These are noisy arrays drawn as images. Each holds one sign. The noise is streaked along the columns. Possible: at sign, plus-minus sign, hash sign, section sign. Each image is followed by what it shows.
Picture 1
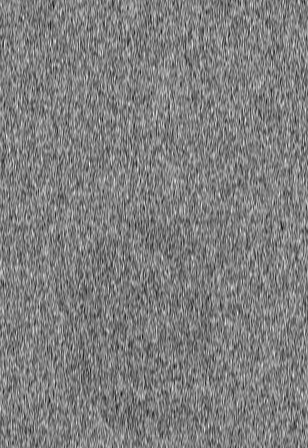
at sign
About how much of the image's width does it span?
half
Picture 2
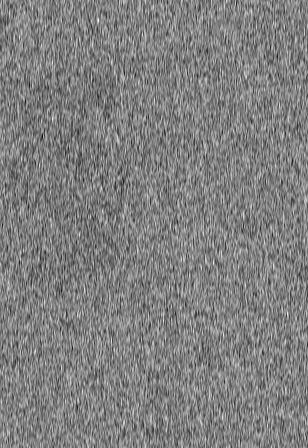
section sign
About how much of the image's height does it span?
half
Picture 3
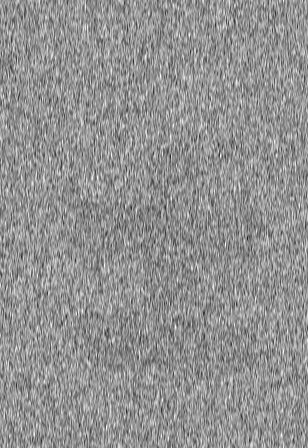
plus-minus sign
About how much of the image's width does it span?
two thirds
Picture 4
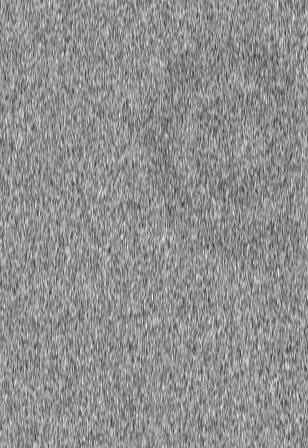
at sign
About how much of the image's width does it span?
half
